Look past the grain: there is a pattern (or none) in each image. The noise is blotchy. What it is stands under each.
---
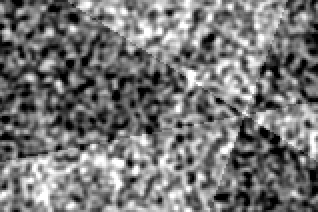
spokes from one point
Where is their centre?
middle right
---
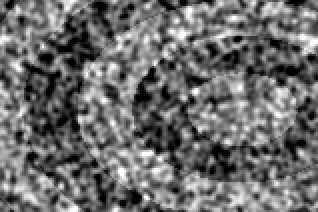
rings round one point
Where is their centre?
middle right
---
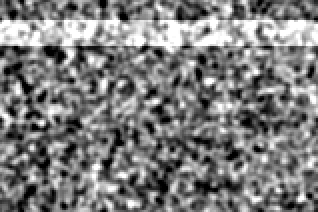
one horizontal stripe
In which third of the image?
top
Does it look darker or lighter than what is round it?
lighter
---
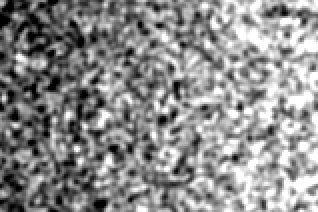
a smooth slope
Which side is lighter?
right
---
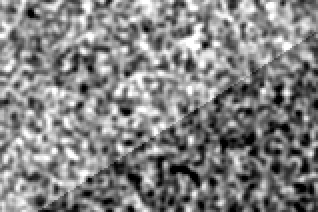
a sharp edge
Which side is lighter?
top left
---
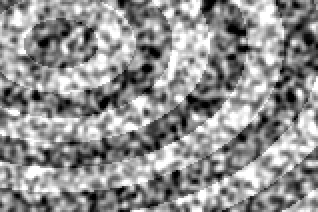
rings round one point
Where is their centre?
top left
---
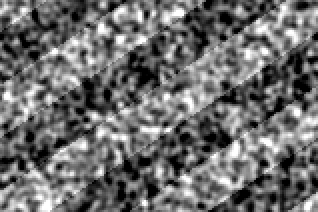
diagonal stripes
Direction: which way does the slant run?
bottom left to top right
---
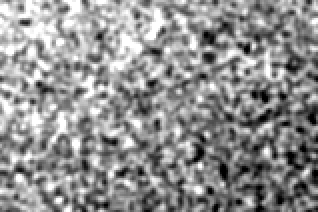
a smooth slope
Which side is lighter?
top left
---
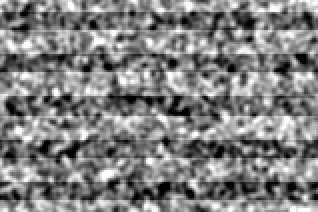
horizontal stripes
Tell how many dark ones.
5
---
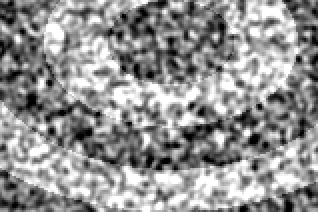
rings round one point
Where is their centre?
top middle
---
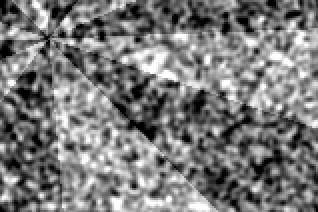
spokes from one point
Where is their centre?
top left
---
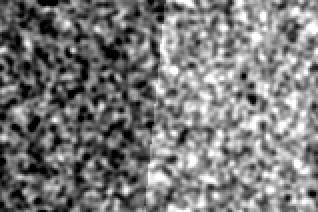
a sharp edge
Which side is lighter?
right
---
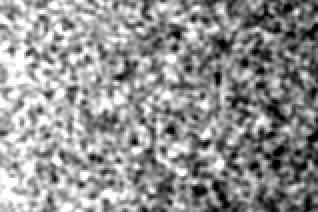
a smooth slope
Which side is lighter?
left
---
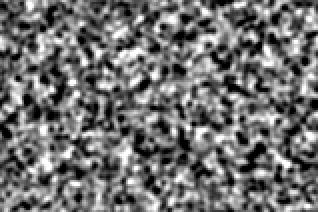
only noise
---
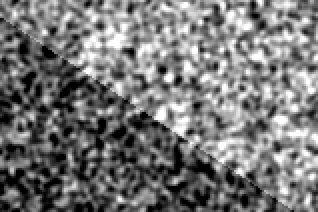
a sharp edge
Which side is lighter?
top right
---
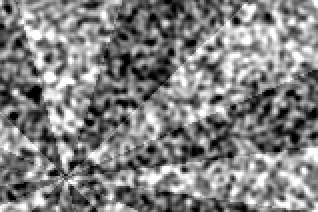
spokes from one point
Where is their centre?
bottom left
